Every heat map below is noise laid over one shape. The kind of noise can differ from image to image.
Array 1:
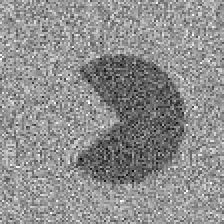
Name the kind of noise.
low rank plus noise
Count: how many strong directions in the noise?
two
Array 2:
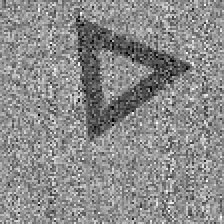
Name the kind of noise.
columns of uneven size
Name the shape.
triangle frame
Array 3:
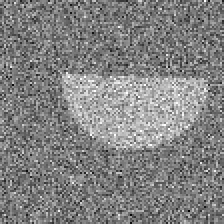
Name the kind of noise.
low rank plus noise
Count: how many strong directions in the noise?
one
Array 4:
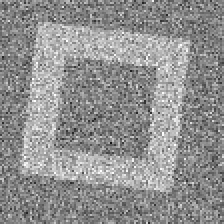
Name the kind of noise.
low rank plus noise
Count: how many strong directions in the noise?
three or four
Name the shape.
square frame
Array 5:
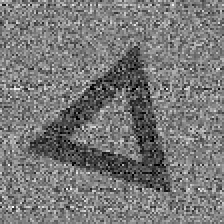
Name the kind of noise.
rows of uneven size
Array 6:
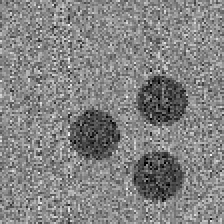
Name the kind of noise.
columns of uneven size
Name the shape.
three dots
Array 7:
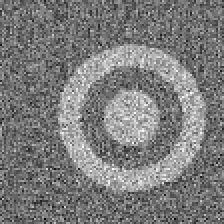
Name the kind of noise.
low rank plus noise
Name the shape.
bullseye
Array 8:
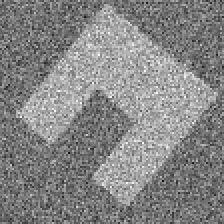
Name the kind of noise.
independent entries
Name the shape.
square with a notch
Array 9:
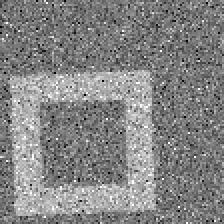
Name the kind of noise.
heavy tails
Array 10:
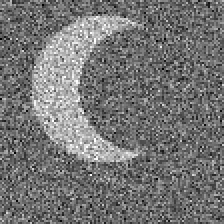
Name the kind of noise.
independent entries
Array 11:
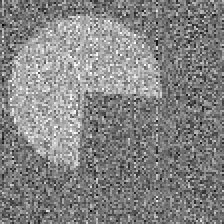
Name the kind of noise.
columns of uneven size
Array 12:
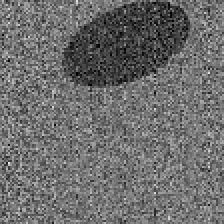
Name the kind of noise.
columns of uneven size
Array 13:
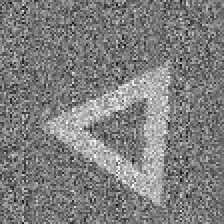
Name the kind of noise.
columns of uneven size
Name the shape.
triangle frame
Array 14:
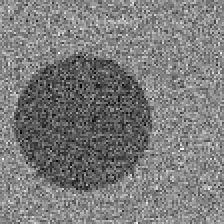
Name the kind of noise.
low rank plus noise
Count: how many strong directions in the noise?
two
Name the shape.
disc
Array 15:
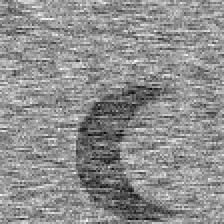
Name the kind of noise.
streaked along the rows
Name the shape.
crescent
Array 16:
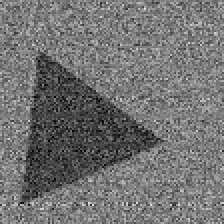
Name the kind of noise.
rows of uneven size
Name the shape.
triangle
